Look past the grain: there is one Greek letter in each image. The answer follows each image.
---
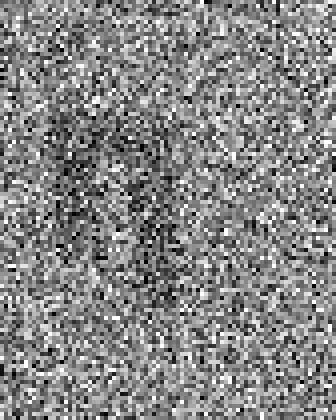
eta
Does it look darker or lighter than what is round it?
darker
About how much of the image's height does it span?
half
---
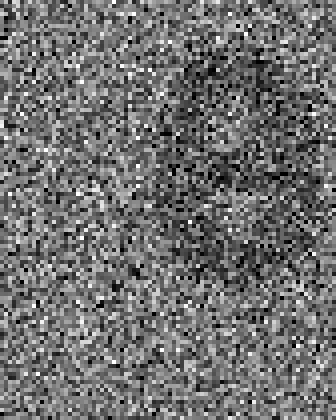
theta
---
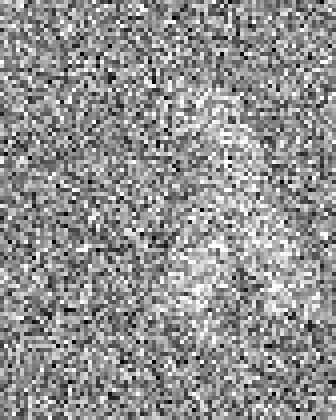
lambda
